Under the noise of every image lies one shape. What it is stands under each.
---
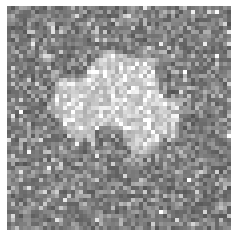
light car
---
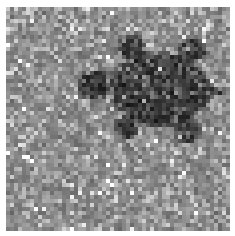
dark turtle
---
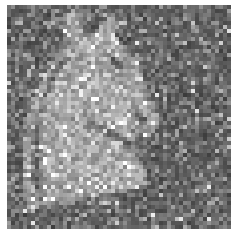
light chess knight
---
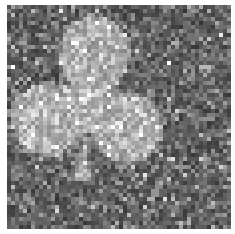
light club
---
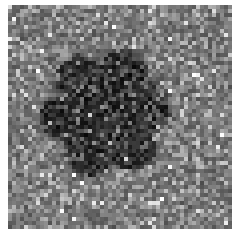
dark flower
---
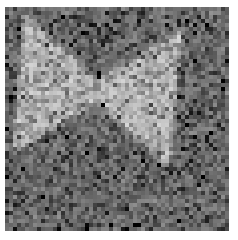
light bow tie
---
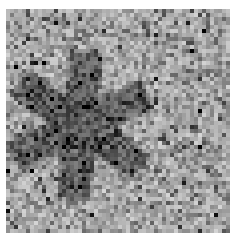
dark asterisk
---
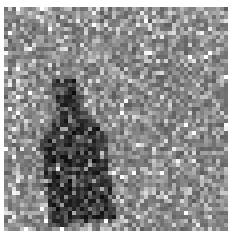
dark bottle
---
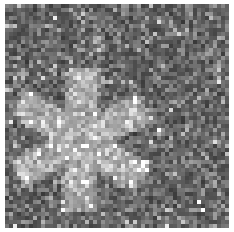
light asterisk
